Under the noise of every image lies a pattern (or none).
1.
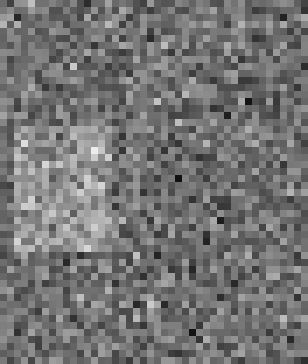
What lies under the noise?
one block
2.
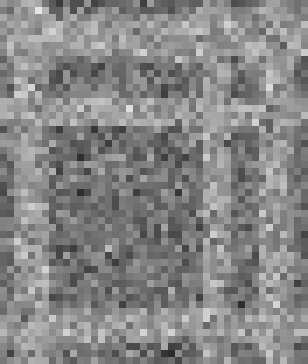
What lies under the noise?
bands of rows crossing bands of columns
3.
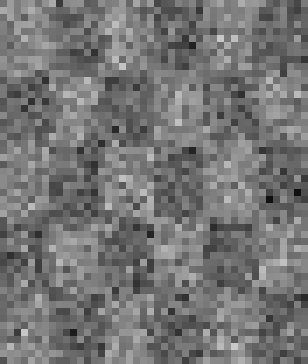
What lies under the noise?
a checkerboard
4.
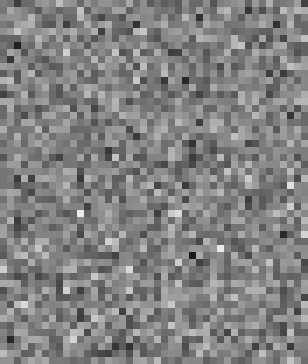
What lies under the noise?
only noise
